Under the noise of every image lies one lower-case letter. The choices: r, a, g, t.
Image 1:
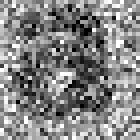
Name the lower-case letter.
a
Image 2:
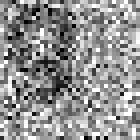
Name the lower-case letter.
g
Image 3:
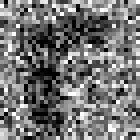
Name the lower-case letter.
r
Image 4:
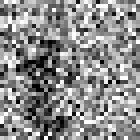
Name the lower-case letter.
t
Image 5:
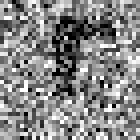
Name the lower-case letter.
r
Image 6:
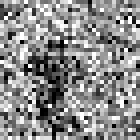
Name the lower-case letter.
t
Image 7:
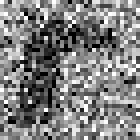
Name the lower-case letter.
r
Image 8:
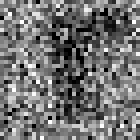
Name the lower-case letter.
r
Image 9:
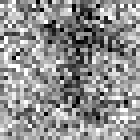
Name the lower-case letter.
t
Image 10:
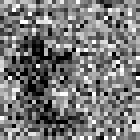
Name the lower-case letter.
t
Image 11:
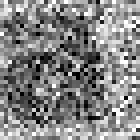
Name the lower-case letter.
a
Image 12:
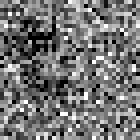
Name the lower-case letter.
t
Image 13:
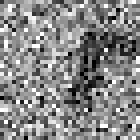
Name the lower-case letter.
r
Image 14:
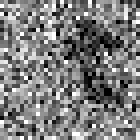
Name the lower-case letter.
t
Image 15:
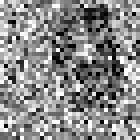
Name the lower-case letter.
g
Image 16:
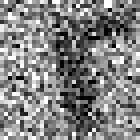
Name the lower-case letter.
r
